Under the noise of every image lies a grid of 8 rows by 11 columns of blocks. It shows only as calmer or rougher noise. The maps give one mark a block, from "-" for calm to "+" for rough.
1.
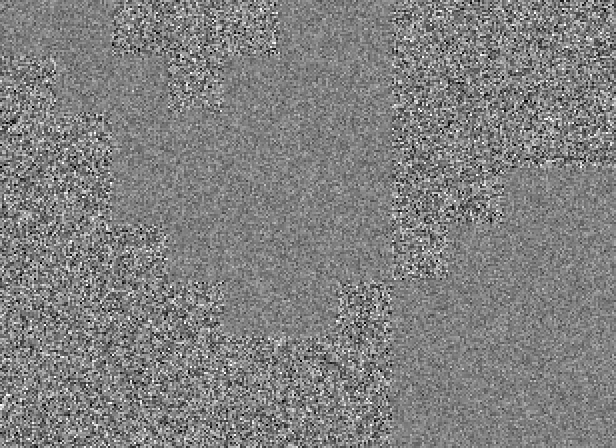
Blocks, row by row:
- - + + + - - + + + +
+ - - + - - - + + + +
+ + - - - - - + + + +
+ + - - - - - + + - -
+ + + - - - - + - - -
+ + + + - - + - - - -
+ + + + + + + - - - -
+ + + + + + + - - - -
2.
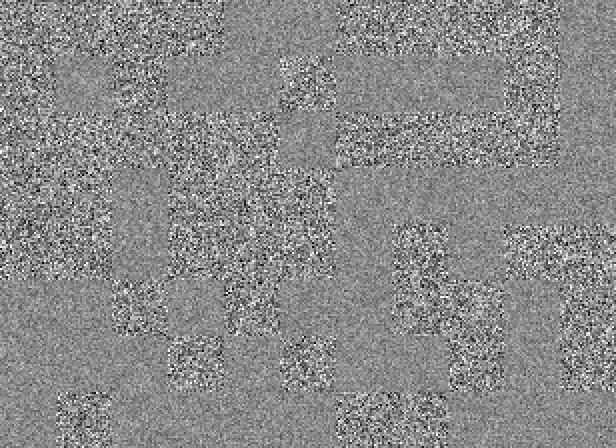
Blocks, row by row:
+ + + + - - + + + + -
+ - + - - + - - - + -
+ + + + + - + + + + -
+ + - + + + - - - - -
+ + - + + + - + - + +
- - + - + - - + + - +
- - - + - + - - + - +
- + - - - - + + - - -
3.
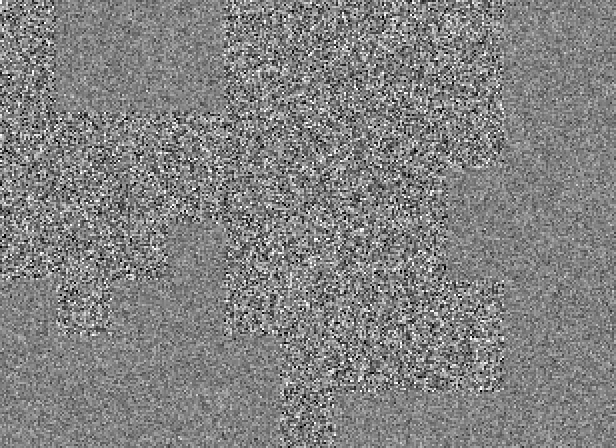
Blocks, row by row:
+ - - - + + + + + - -
+ - - - + + + + + - -
+ + + + + + + + + - -
+ + + + + + + + - - -
+ + + - + + + + - - -
- + - - + + + + + - -
- - - - - + + + + - -
- - - - - + - - - - -
